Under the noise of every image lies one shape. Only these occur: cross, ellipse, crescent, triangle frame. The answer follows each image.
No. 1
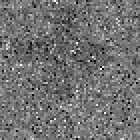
cross
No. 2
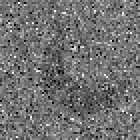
crescent
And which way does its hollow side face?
up and right
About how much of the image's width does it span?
two thirds
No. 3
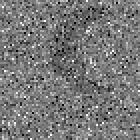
crescent
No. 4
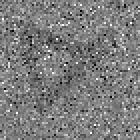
triangle frame
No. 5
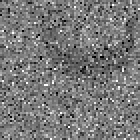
crescent
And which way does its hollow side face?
up
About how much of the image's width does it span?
two thirds
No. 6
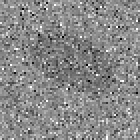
ellipse
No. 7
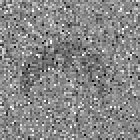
crescent
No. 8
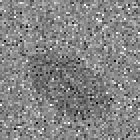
ellipse
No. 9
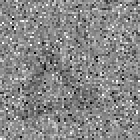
triangle frame
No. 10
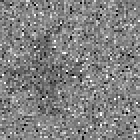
cross
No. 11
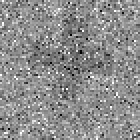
cross
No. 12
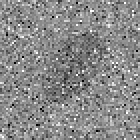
ellipse
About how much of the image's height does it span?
half
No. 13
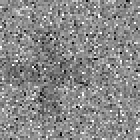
cross
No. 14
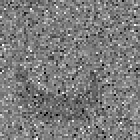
crescent
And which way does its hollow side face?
up
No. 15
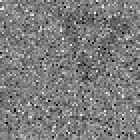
triangle frame
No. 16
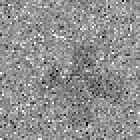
cross
